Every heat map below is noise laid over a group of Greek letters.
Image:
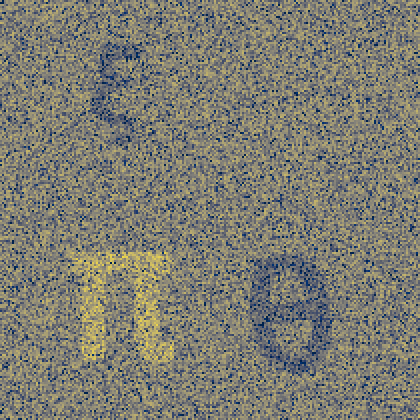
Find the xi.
top left
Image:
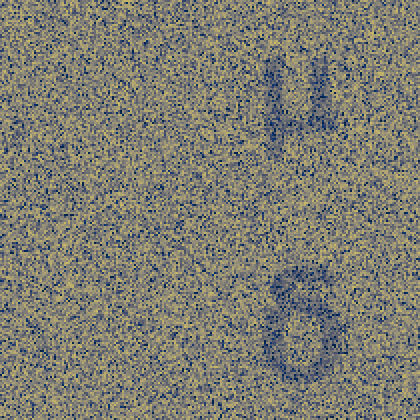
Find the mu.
top right
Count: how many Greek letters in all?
2
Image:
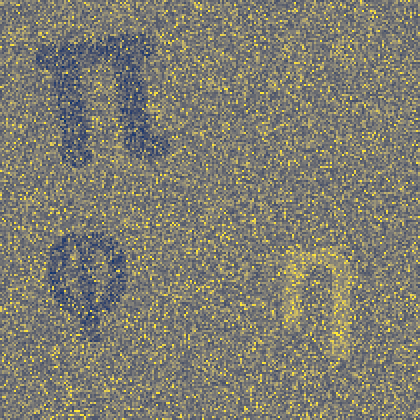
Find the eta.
bottom right
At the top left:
pi
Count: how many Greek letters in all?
3
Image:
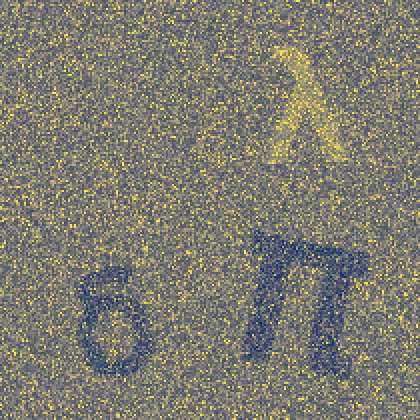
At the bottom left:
delta
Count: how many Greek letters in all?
3
